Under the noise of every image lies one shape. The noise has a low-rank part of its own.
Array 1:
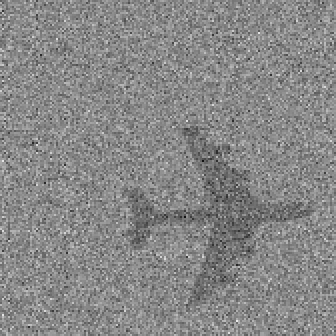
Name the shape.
airplane
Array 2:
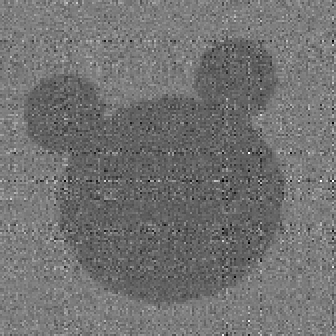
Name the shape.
bear's head
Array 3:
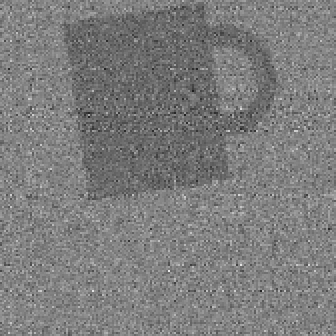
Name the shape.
cup
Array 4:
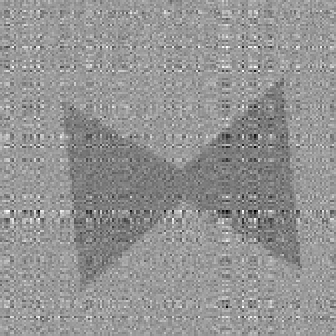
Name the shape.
bow tie
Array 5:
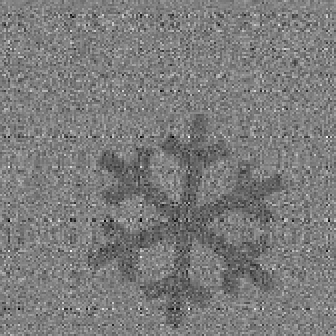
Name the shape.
snowflake
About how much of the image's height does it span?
two thirds
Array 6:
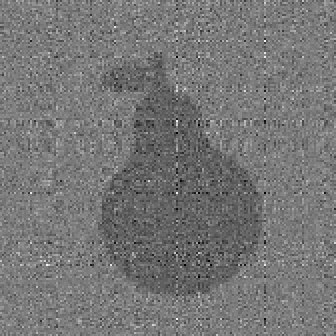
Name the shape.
pear
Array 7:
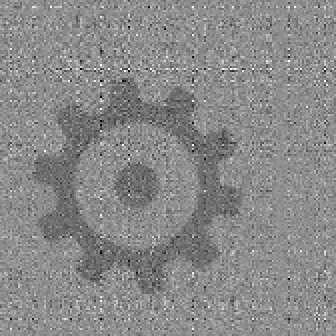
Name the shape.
gear
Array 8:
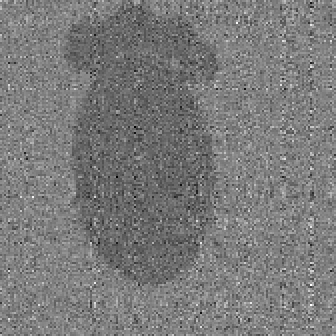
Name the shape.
footprint
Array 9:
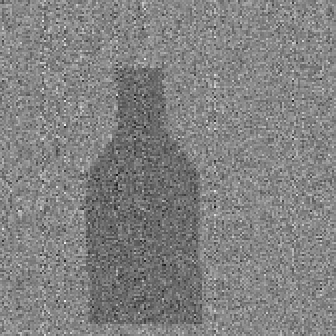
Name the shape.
bottle
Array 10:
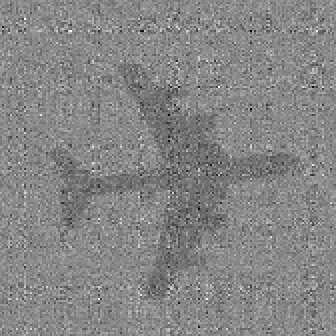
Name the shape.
airplane
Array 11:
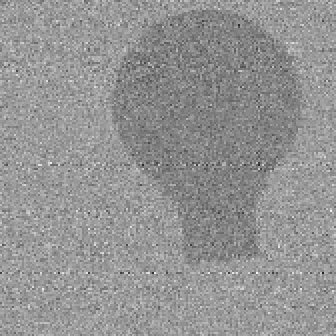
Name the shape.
light bulb
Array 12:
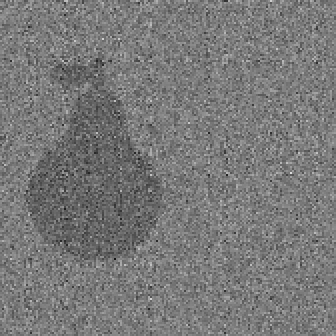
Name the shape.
pear
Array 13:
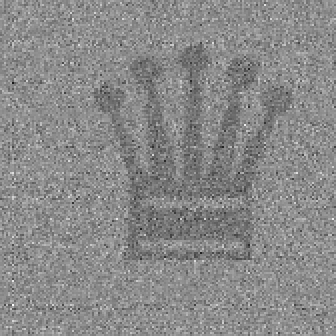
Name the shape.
chess queen
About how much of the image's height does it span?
two thirds
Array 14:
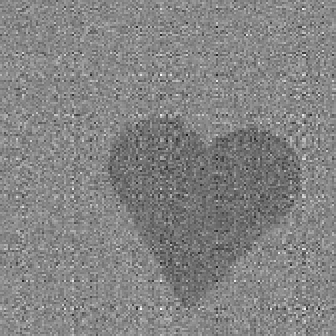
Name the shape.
heart
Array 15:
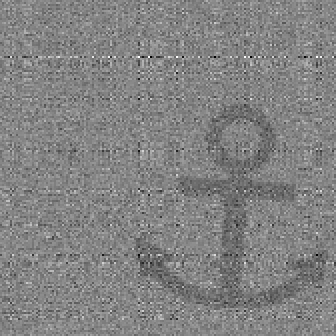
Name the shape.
anchor
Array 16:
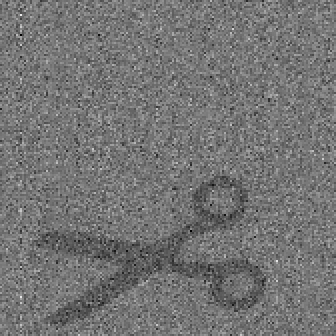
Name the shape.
pair of scissors
